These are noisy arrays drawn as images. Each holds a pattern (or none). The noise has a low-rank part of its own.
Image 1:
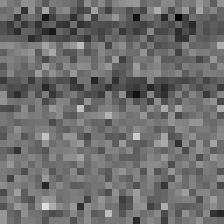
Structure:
bands of rows
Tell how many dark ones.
2
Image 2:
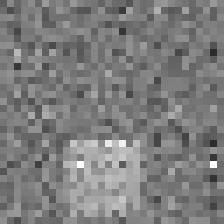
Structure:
one block
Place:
bottom middle
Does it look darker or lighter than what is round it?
lighter
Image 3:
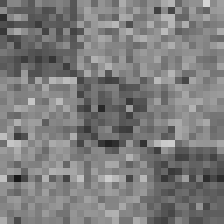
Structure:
blocks along the diagonal
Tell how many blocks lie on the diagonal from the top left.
3
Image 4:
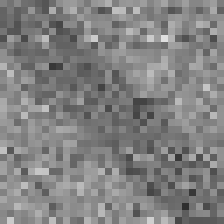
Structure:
a diagonal band
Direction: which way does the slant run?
top left to bottom right
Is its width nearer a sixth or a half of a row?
a half
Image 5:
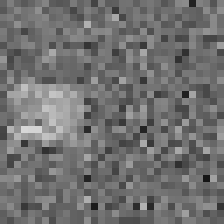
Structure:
one block
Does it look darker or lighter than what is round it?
lighter
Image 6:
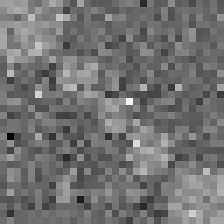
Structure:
blocks along the diagonal
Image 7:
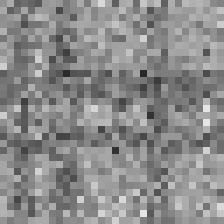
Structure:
bands of rows crossing bands of columns
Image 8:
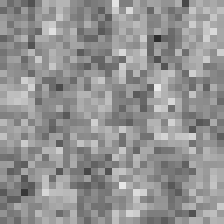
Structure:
a checkerboard
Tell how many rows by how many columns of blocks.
3 by 6
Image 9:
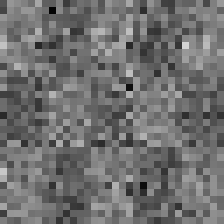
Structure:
a checkerboard
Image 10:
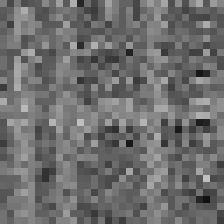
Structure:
bands of rows crossing bands of columns
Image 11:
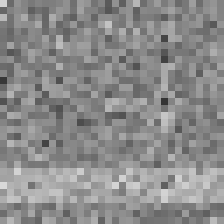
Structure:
one band of rows
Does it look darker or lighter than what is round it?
lighter
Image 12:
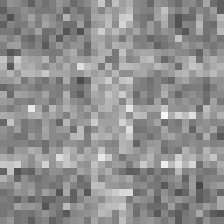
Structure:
bands of rows crossing bands of columns
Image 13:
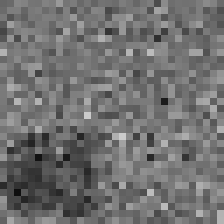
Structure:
one block
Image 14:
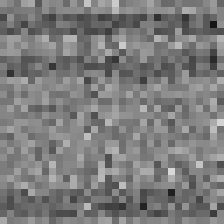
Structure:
bands of rows
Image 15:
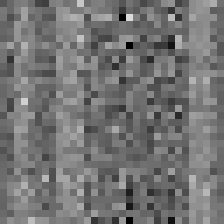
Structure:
bands of columns
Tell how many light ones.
3
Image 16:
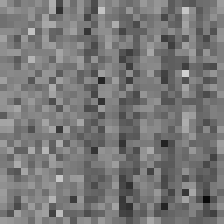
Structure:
bands of columns
